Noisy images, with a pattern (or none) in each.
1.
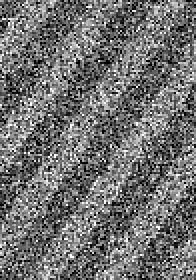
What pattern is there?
diagonal stripes
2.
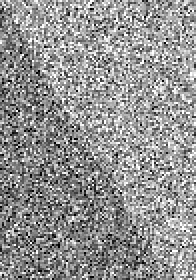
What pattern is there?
a sharp edge
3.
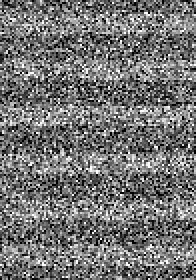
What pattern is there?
horizontal stripes
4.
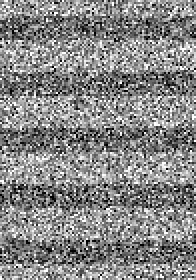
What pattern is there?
horizontal stripes
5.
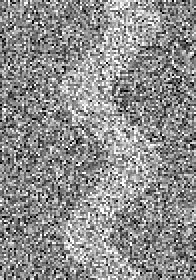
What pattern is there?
a wavy band
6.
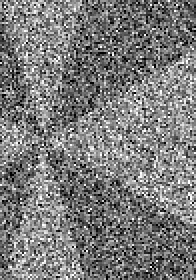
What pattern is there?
spokes from one point
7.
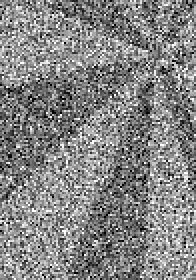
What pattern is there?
spokes from one point
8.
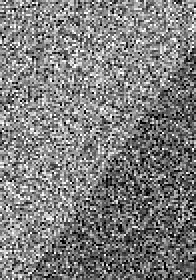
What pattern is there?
a sharp edge
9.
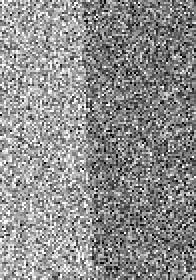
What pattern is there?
a sharp edge
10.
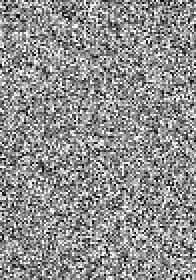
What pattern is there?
only noise
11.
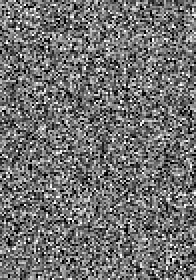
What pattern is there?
only noise
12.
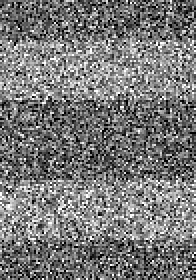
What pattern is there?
horizontal stripes
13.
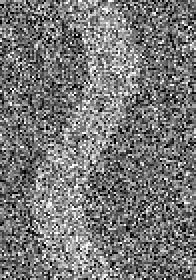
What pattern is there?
a wavy band
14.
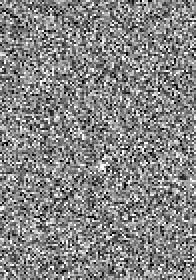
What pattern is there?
only noise
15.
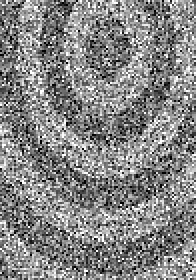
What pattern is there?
rings round one point
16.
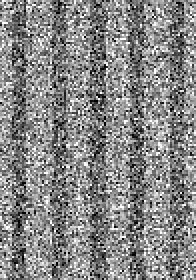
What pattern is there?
vertical stripes
